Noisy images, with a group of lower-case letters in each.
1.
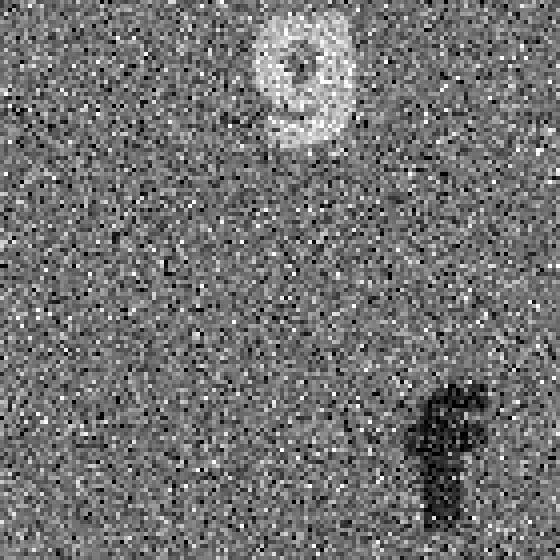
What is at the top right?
nothing
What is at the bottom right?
f
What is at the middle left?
nothing
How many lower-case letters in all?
2
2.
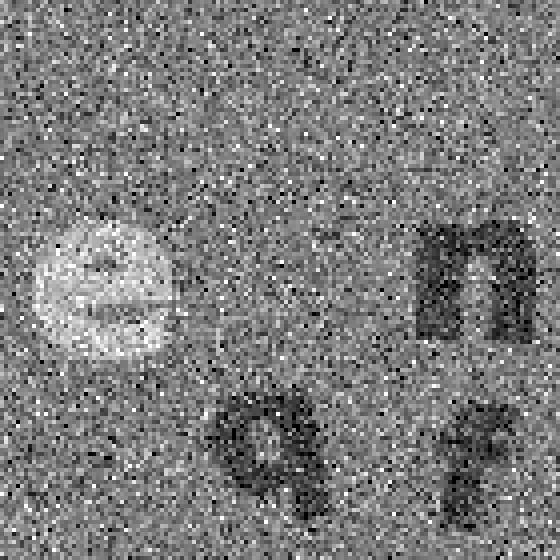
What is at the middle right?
n
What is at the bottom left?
nothing
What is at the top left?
nothing
